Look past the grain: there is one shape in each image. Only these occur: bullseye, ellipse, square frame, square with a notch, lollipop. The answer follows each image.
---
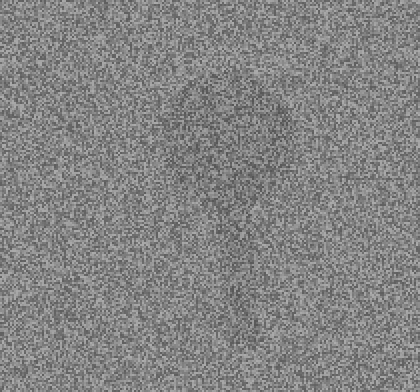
lollipop
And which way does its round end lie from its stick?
up
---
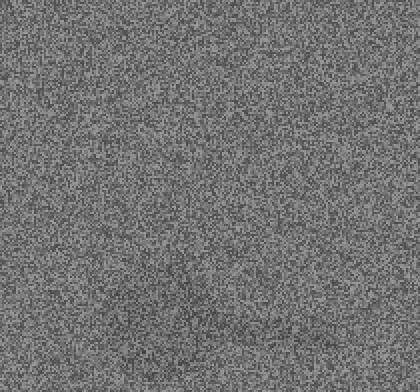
lollipop
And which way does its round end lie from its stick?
left
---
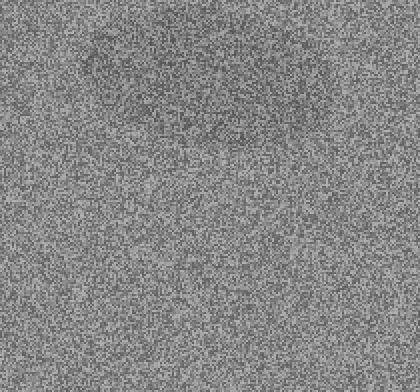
ellipse
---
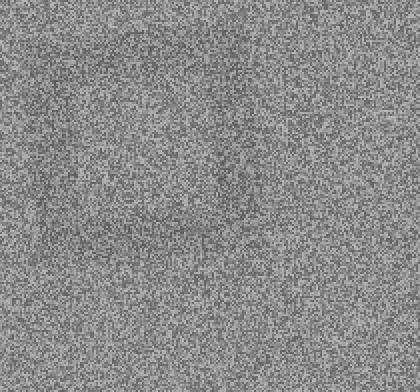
square frame
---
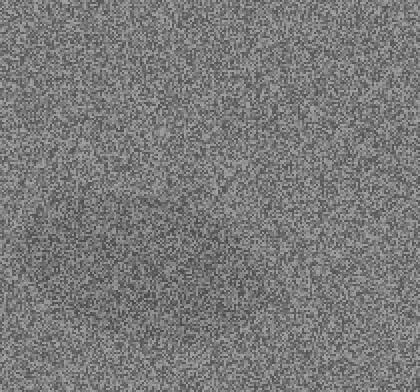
ellipse
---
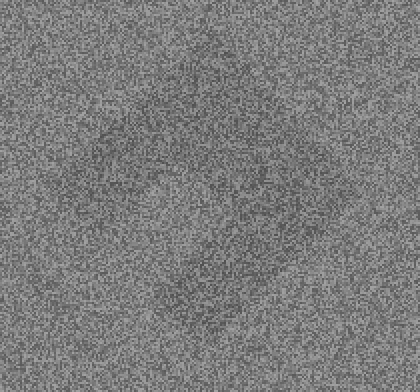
square with a notch
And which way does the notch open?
down and left
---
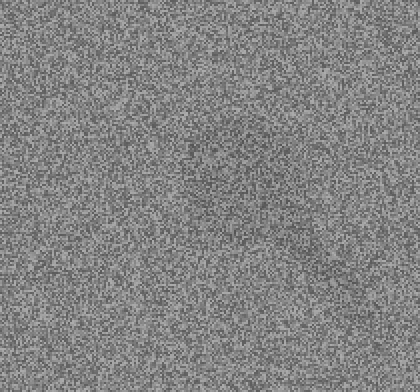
lollipop
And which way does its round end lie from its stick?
up and left
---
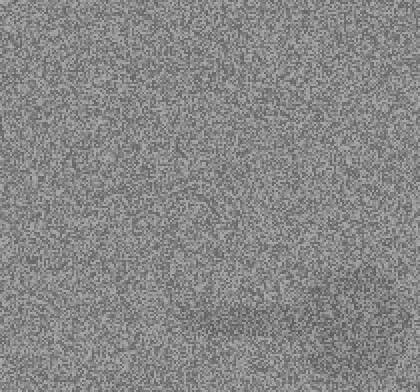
lollipop
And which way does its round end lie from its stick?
right
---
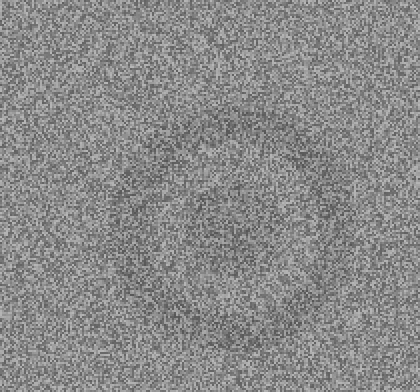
bullseye
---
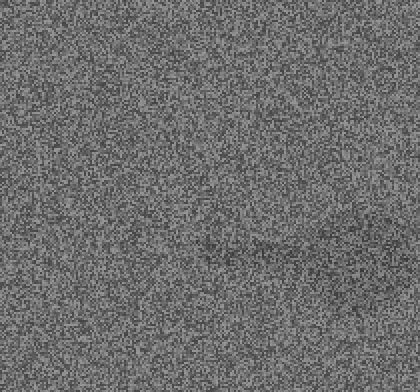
lollipop
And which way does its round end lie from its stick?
right
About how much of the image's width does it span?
half
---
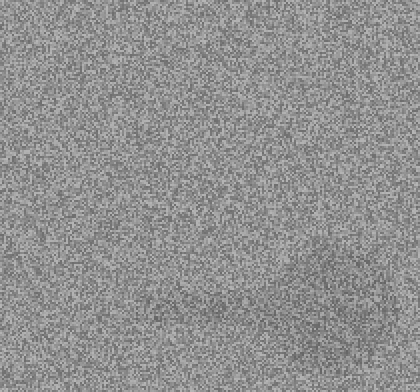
lollipop
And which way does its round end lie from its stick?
right
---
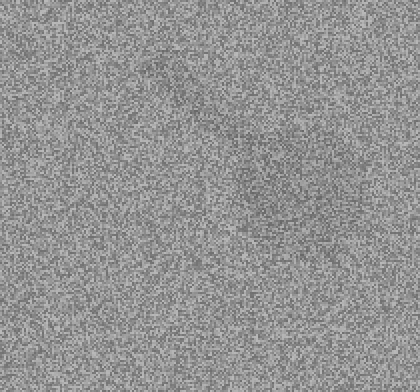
lollipop
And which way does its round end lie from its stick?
down and right
